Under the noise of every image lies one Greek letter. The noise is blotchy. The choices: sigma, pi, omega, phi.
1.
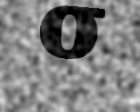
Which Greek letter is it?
sigma
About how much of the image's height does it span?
half
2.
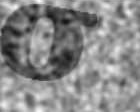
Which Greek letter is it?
sigma
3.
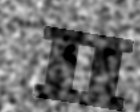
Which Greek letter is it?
pi
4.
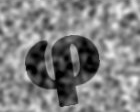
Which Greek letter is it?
phi
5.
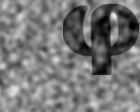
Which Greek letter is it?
phi
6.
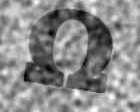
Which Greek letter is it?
omega
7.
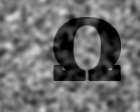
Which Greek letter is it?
omega
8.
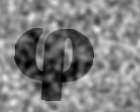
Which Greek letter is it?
phi
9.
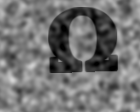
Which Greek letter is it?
omega
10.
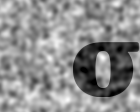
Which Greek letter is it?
sigma
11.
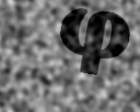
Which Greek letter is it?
phi
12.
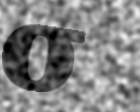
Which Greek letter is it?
sigma
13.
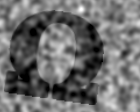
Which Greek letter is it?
omega
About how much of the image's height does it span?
nearly all
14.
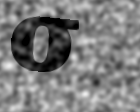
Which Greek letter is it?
sigma
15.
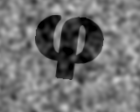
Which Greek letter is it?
phi
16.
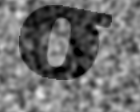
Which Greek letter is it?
sigma
